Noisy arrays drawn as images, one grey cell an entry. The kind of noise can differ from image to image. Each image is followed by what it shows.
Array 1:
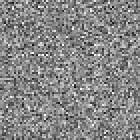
low rank plus noise
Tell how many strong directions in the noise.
one
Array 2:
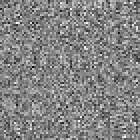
low rank plus noise
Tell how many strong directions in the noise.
five to eight
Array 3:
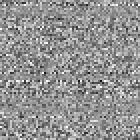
rows of uneven size
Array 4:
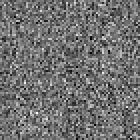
low rank plus noise
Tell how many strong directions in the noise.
three or four
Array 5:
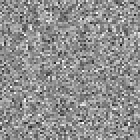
low rank plus noise
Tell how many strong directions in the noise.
five to eight
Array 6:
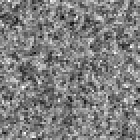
blotchy
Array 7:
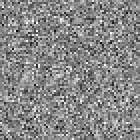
low rank plus noise
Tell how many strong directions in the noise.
two
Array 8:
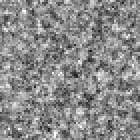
blotchy
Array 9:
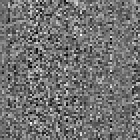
columns of uneven size
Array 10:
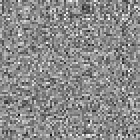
low rank plus noise
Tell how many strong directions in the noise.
two
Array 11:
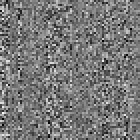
columns of uneven size
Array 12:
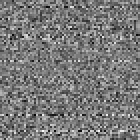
rows of uneven size
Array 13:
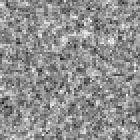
blotchy
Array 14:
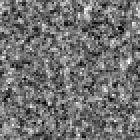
blotchy
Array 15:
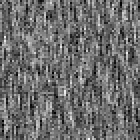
streaked along the columns
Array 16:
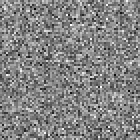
independent entries
